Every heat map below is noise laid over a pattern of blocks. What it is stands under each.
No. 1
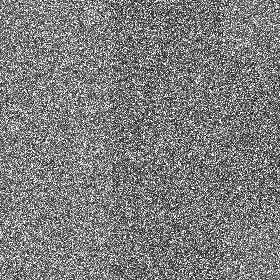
top and bottom mirror each other
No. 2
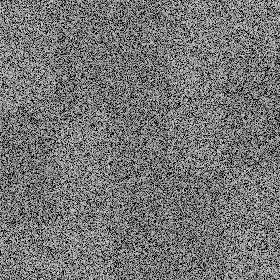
the same after a half turn
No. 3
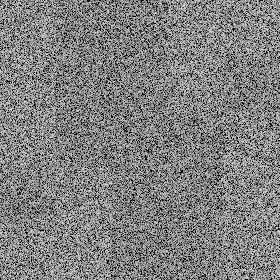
the same after a half turn
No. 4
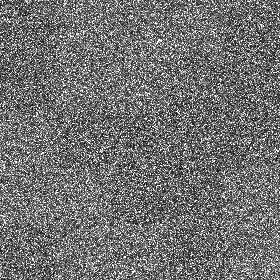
no symmetry
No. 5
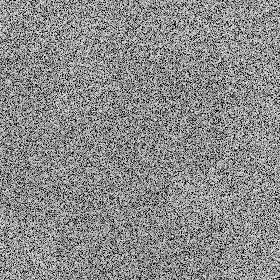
mirrored about the diagonal from the bottom left
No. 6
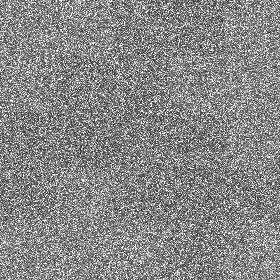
mirrored about the diagonal from the top left
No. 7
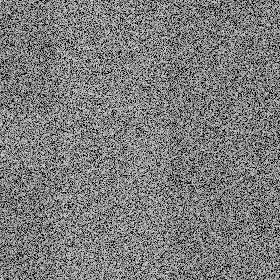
top and bottom mirror each other
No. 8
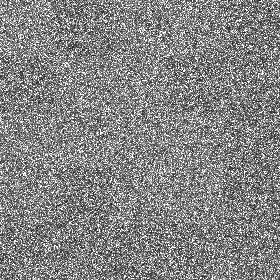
mirrored about the diagonal from the top left
